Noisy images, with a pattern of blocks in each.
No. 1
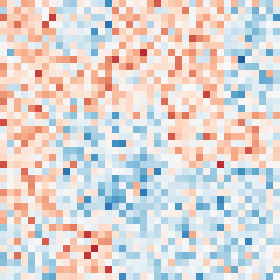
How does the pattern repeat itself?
no symmetry
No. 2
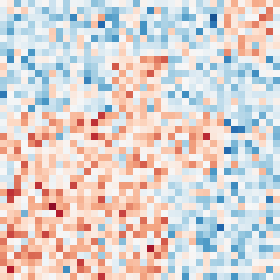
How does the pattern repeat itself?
mirrored about the diagonal from the bottom left
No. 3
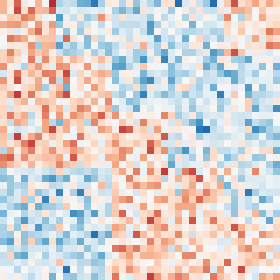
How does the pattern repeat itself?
mirrored about the diagonal from the bottom left
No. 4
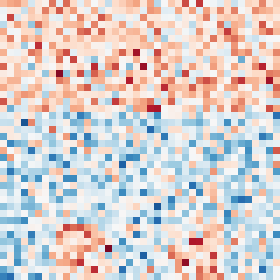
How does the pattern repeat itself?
left and right mirror each other
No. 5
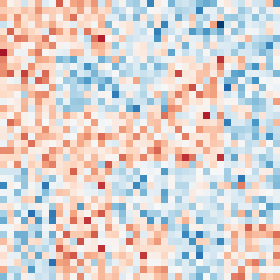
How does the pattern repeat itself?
no symmetry
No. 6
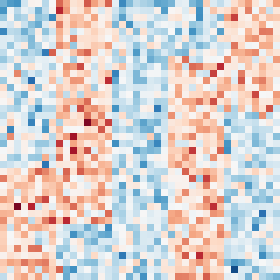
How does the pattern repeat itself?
the same after a half turn
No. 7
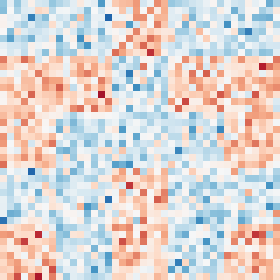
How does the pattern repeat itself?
left and right mirror each other
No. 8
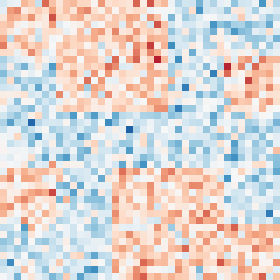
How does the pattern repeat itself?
the same after a half turn
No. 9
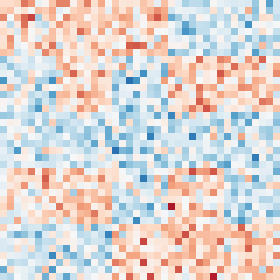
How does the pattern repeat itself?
the same after a half turn
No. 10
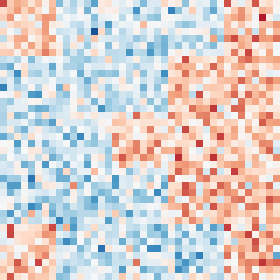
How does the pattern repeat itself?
top and bottom mirror each other
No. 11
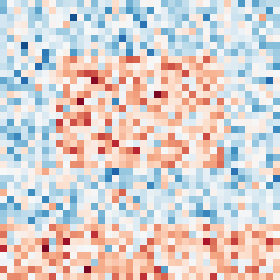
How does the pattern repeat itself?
left and right mirror each other
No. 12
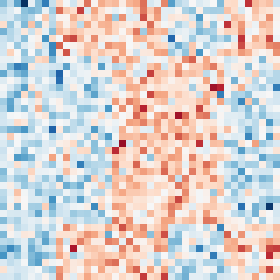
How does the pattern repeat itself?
top and bottom mirror each other
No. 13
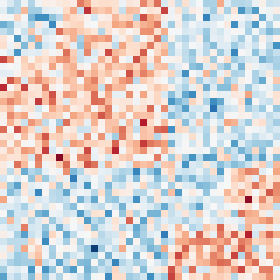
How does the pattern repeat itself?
mirrored about the diagonal from the top left
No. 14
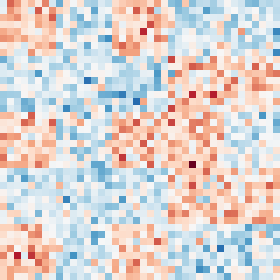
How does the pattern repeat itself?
top and bottom mirror each other
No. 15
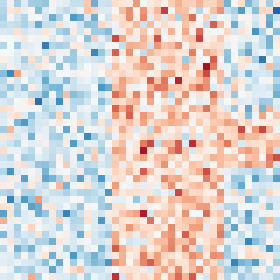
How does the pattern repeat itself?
top and bottom mirror each other
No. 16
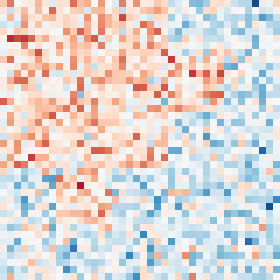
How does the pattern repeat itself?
mirrored about the diagonal from the top left
